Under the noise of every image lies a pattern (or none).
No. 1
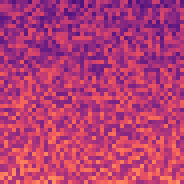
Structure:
a smooth slope
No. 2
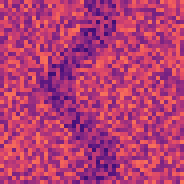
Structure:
a wavy band
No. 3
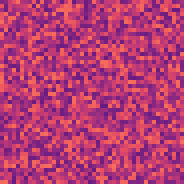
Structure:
only noise
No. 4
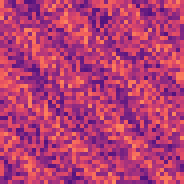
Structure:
diagonal stripes
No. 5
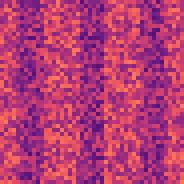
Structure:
vertical stripes
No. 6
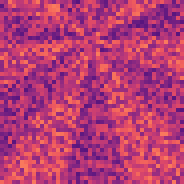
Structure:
spokes from one point
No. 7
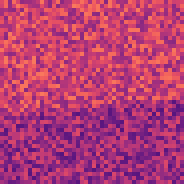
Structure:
a sharp edge
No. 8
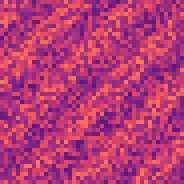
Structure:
diagonal stripes
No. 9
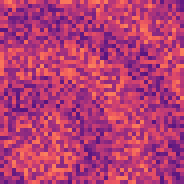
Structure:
rings round one point
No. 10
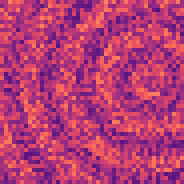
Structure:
rings round one point
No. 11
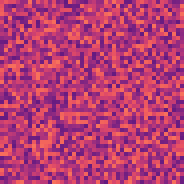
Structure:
only noise
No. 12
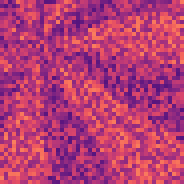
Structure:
spokes from one point
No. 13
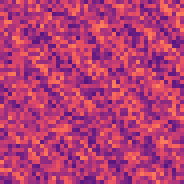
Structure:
diagonal stripes
